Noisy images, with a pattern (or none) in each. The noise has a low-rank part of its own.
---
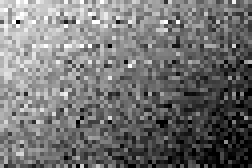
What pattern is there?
a smooth slope
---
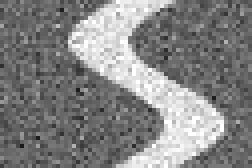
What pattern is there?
a wavy band
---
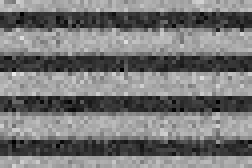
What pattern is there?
horizontal stripes
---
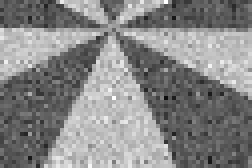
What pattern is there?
spokes from one point
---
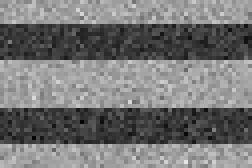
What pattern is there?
horizontal stripes
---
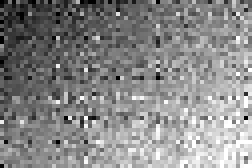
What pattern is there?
a smooth slope
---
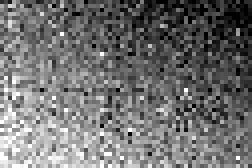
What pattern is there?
a smooth slope
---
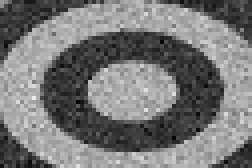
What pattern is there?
rings round one point
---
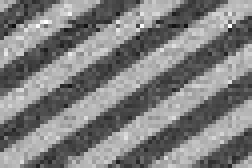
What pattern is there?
diagonal stripes
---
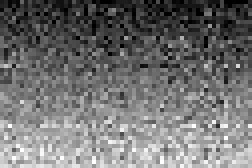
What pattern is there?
a smooth slope
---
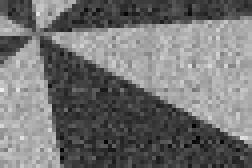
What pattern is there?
spokes from one point
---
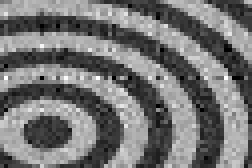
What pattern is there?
rings round one point
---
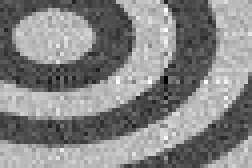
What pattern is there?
rings round one point
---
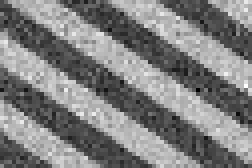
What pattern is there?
diagonal stripes
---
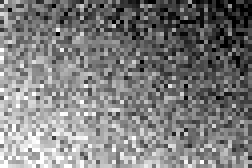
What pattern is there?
a smooth slope
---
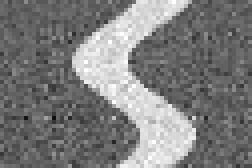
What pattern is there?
a wavy band
